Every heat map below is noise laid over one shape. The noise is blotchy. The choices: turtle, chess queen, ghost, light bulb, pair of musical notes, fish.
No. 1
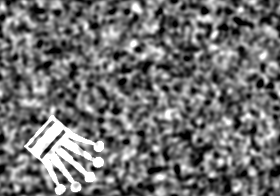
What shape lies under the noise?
chess queen
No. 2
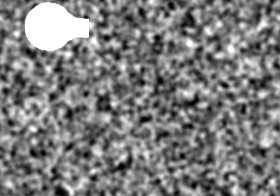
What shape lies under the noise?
light bulb
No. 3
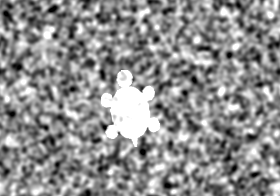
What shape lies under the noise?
turtle
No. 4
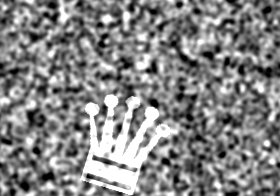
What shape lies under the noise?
chess queen
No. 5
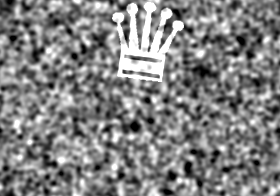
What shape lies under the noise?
chess queen
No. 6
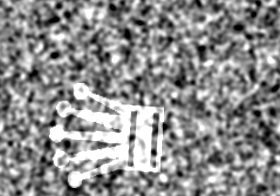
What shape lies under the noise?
chess queen
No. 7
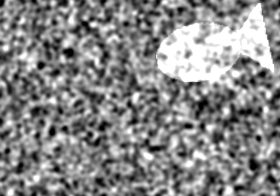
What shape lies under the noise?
fish
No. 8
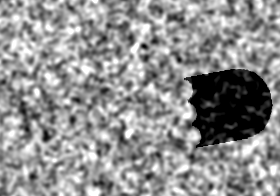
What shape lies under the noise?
ghost
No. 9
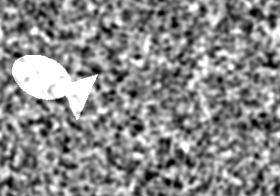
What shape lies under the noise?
fish
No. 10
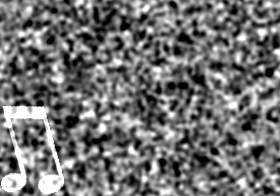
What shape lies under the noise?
pair of musical notes
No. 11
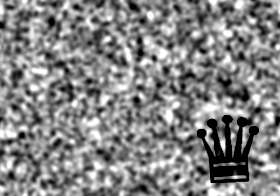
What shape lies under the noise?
chess queen
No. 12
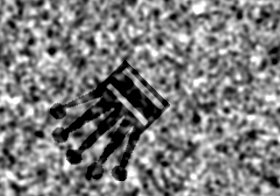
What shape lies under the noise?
chess queen
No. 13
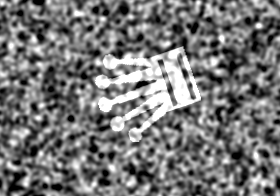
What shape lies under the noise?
chess queen
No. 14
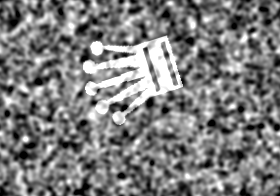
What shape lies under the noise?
chess queen
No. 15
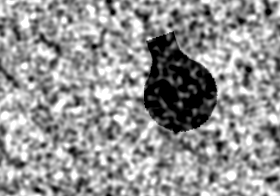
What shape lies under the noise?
light bulb
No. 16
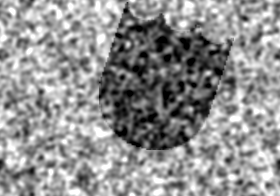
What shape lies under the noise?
ghost
